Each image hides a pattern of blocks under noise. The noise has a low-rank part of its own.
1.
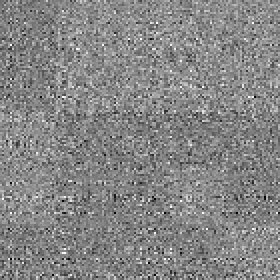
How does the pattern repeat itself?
no symmetry
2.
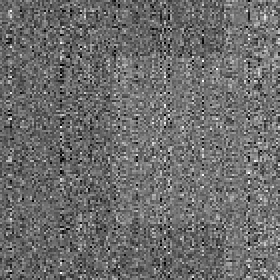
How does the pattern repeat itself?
top and bottom mirror each other
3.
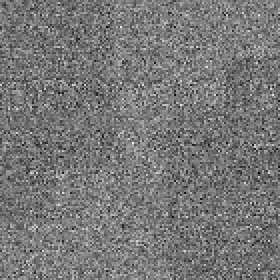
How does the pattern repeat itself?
the same after a half turn
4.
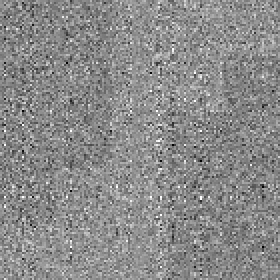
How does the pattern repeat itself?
the same after a half turn
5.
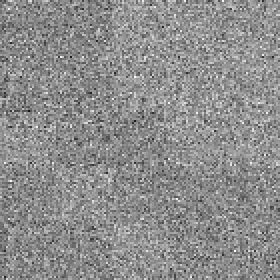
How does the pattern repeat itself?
mirrored about the diagonal from the bottom left
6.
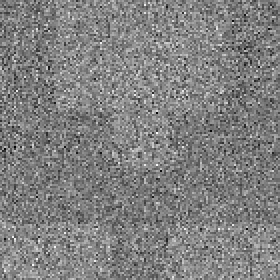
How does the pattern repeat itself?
left and right mirror each other
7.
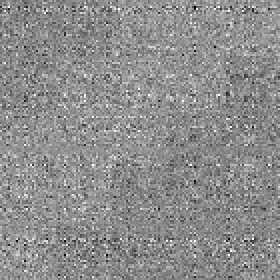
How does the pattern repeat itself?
mirrored about the diagonal from the top left
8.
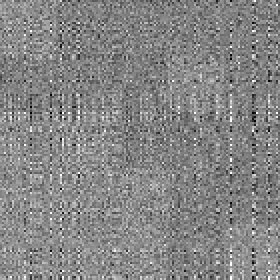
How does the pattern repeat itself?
mirrored about the diagonal from the bottom left
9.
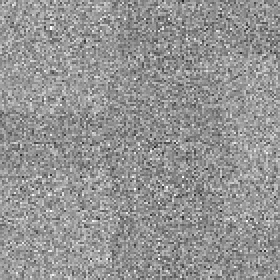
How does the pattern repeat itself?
top and bottom mirror each other
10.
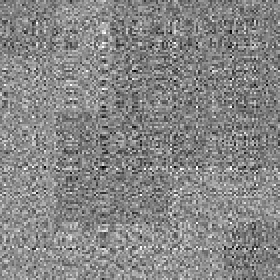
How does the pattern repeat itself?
mirrored about the diagonal from the bottom left
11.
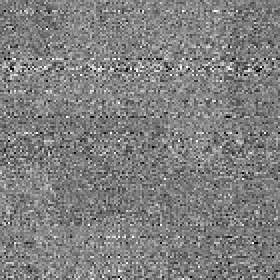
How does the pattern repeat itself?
no symmetry
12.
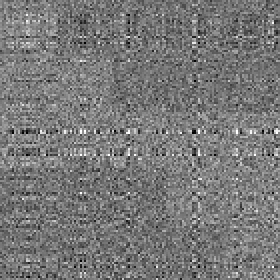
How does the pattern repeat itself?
the same after a half turn
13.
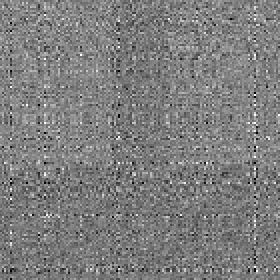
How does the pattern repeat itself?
left and right mirror each other
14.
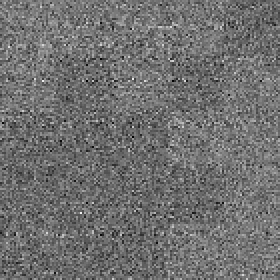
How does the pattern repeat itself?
mirrored about the diagonal from the bottom left
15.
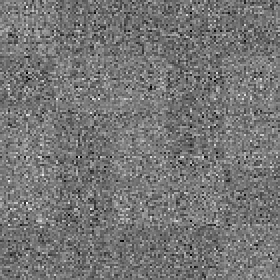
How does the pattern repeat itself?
the same after a half turn
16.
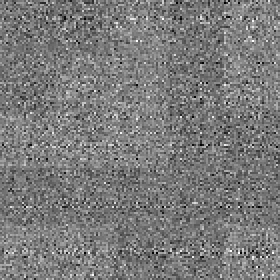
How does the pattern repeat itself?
mirrored about the diagonal from the top left
